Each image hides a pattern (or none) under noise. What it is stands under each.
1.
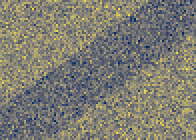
a diagonal band
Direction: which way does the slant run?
bottom left to top right
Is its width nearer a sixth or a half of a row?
a half
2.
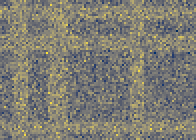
bands of rows crossing bands of columns
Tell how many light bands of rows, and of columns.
3 and 3
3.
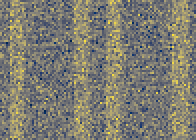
bands of columns
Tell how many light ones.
4
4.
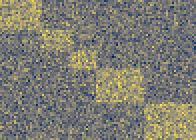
blocks along the diagonal
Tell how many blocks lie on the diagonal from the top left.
5
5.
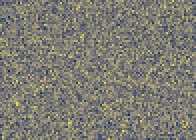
only noise
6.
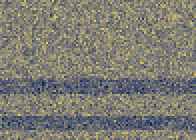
bands of rows
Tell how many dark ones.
2
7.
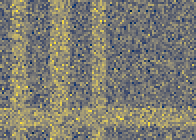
bands of rows crossing bands of columns
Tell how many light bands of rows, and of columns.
1 and 3
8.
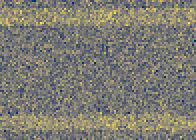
bands of rows
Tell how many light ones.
2
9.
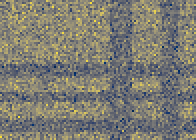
bands of rows crossing bands of columns
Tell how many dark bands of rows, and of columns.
3 and 2
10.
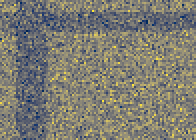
bands of rows crossing bands of columns
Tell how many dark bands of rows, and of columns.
1 and 1
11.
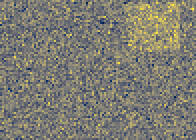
one block
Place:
top right
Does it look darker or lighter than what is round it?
lighter
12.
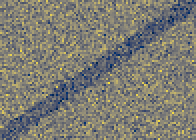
a diagonal band
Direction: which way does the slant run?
bottom left to top right
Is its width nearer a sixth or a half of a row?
a sixth
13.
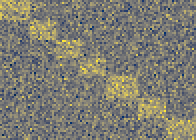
blocks along the diagonal
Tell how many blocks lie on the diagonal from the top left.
7
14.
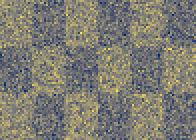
a checkerboard
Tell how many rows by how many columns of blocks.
3 by 6
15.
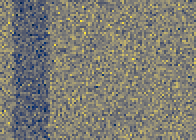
one band of columns
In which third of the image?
left
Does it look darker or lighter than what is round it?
darker
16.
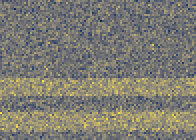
bands of rows
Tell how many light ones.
2
